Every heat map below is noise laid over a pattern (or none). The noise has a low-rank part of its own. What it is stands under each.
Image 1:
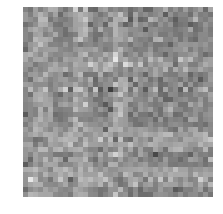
bands of rows crossing bands of columns
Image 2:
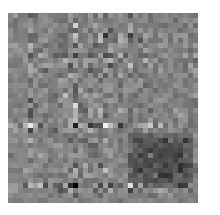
one block
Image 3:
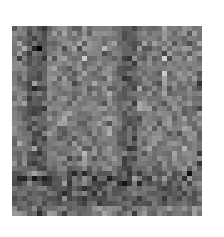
bands of rows crossing bands of columns
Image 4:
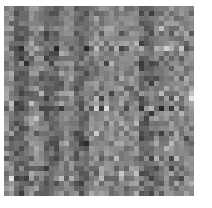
bands of columns
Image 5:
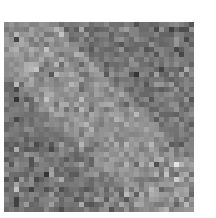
a diagonal band
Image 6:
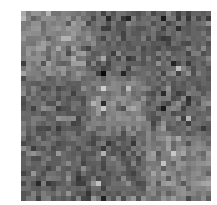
blocks along the diagonal
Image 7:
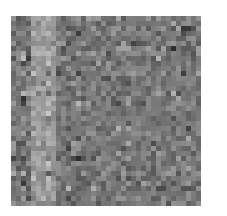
one band of columns
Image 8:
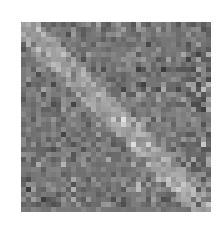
a diagonal band
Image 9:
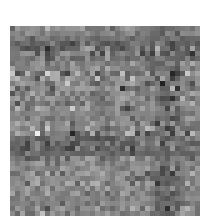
bands of rows crossing bands of columns
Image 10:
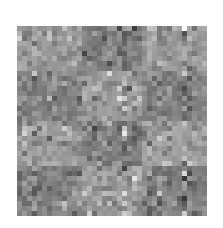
a checkerboard
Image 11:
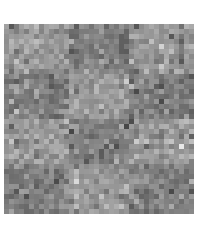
a checkerboard
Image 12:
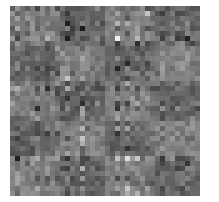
a checkerboard
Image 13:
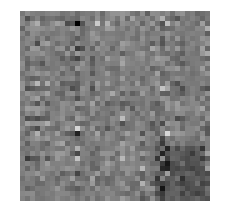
one block
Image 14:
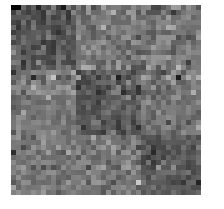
blocks along the diagonal
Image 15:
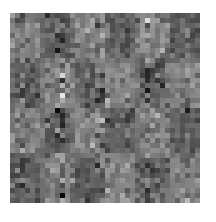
a checkerboard
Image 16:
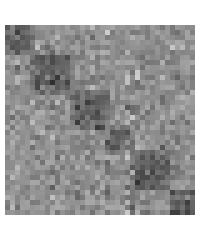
blocks along the diagonal
